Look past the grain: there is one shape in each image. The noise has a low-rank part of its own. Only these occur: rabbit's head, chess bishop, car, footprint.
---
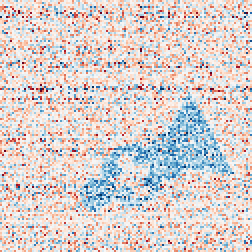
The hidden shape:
chess bishop
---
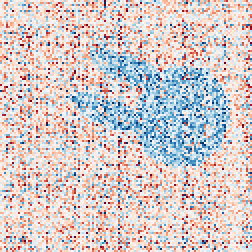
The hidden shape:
rabbit's head
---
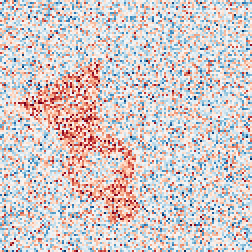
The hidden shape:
chess bishop
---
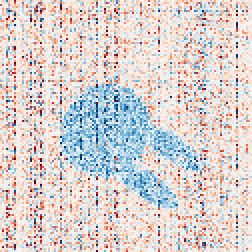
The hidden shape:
rabbit's head
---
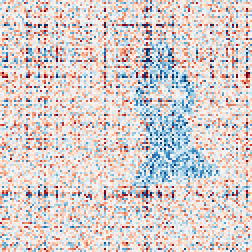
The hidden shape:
chess bishop
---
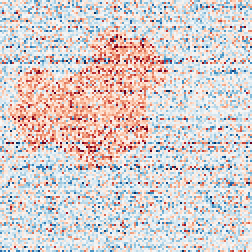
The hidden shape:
car
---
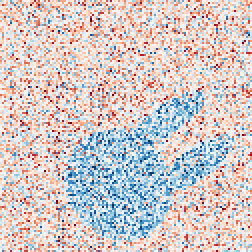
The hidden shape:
rabbit's head
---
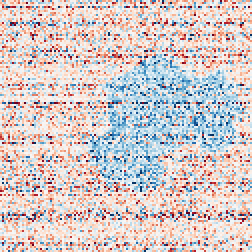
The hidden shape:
car
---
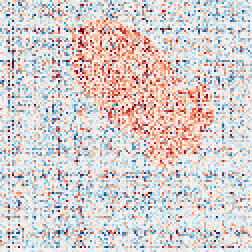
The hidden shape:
footprint
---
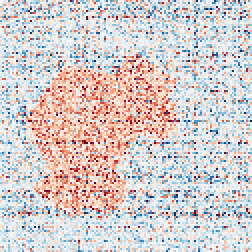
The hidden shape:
car
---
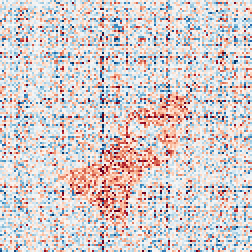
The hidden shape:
chess bishop
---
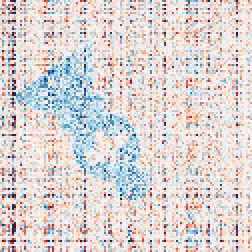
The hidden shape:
chess bishop
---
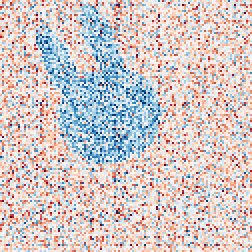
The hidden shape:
rabbit's head
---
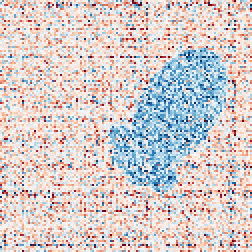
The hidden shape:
footprint
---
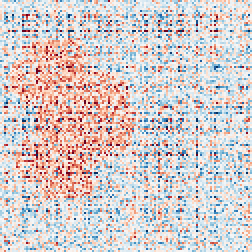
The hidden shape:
car
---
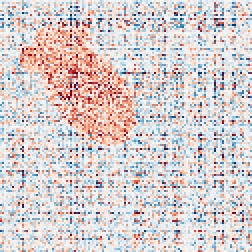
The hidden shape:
footprint
